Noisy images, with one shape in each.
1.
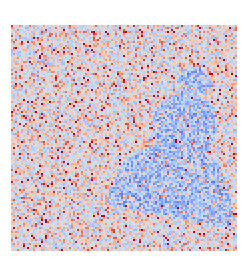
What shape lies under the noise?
chess pawn
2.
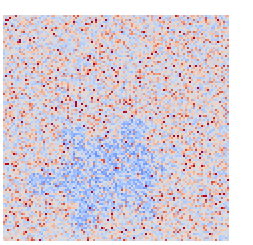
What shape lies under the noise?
turtle
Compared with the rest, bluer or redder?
bluer
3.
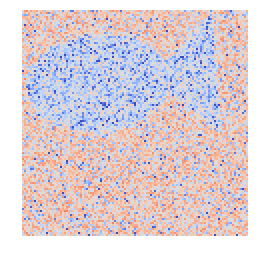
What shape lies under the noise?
fish
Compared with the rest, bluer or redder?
bluer
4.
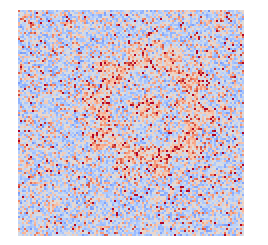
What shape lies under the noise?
gear
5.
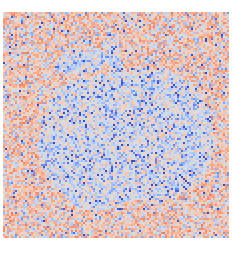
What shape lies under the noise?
apple
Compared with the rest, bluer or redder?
bluer
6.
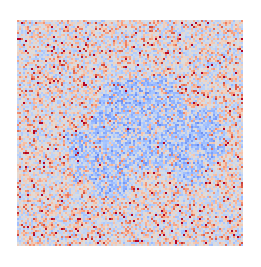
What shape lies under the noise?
car
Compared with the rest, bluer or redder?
bluer
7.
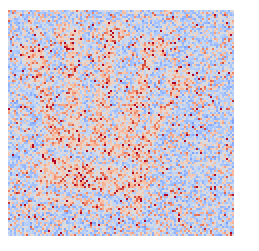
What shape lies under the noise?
chess queen
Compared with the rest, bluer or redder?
redder
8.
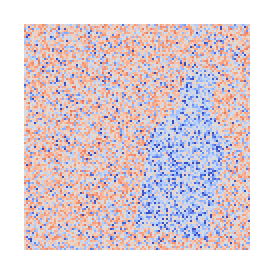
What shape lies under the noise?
bottle
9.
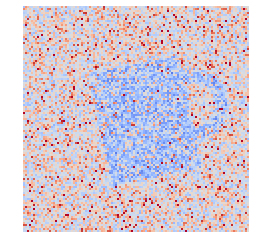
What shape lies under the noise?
cup
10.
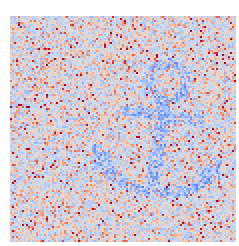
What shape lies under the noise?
anchor
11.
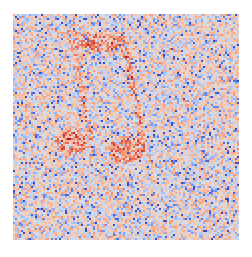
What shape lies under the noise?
pair of musical notes
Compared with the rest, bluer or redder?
redder
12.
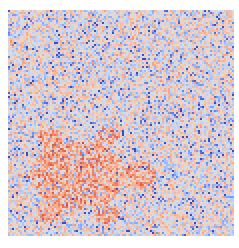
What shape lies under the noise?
turtle
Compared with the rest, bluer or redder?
redder
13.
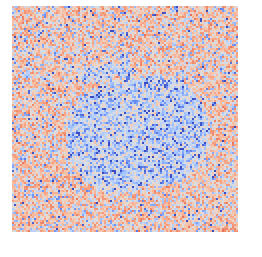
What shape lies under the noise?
apple
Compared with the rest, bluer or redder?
bluer
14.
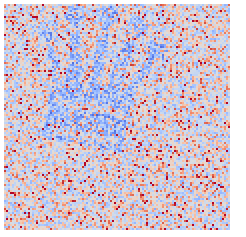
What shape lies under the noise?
chess queen
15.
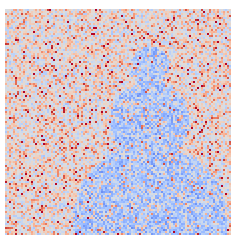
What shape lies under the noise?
chess pawn
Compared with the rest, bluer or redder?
bluer
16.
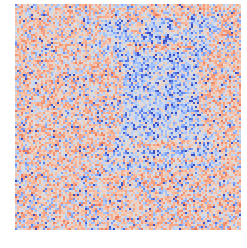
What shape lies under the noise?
chess rook
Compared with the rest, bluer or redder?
bluer
